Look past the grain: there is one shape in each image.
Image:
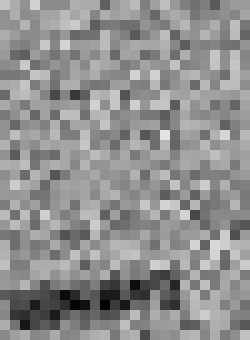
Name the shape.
bar
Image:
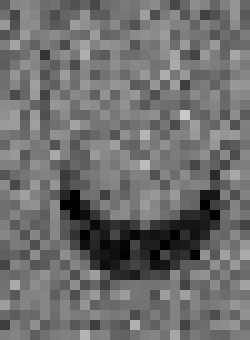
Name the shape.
crescent
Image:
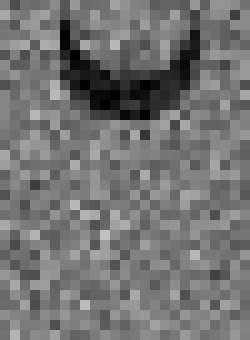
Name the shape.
crescent
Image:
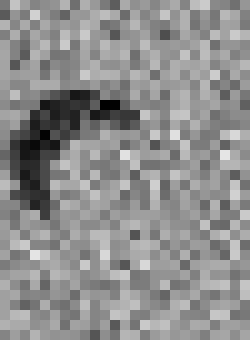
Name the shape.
crescent
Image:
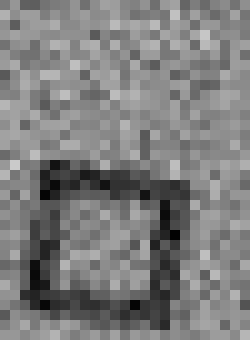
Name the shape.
square frame
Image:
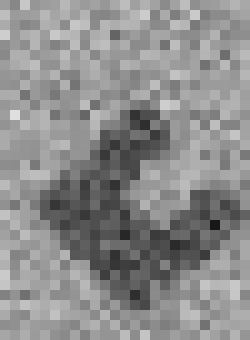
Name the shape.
square with a notch
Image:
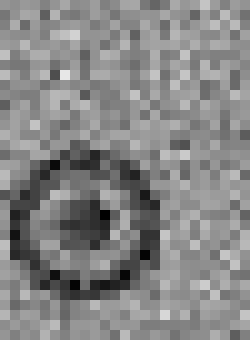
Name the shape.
bullseye
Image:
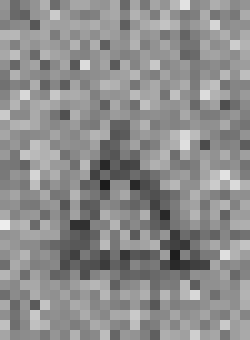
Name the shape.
triangle frame
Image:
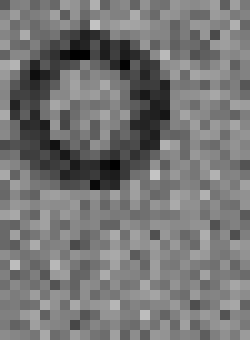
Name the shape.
ring
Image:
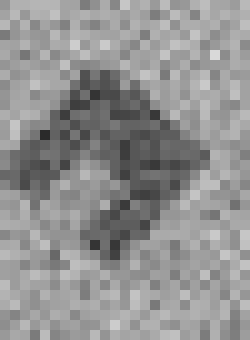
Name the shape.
square with a notch
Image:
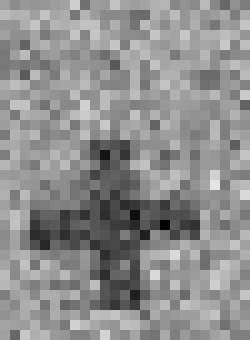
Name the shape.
cross
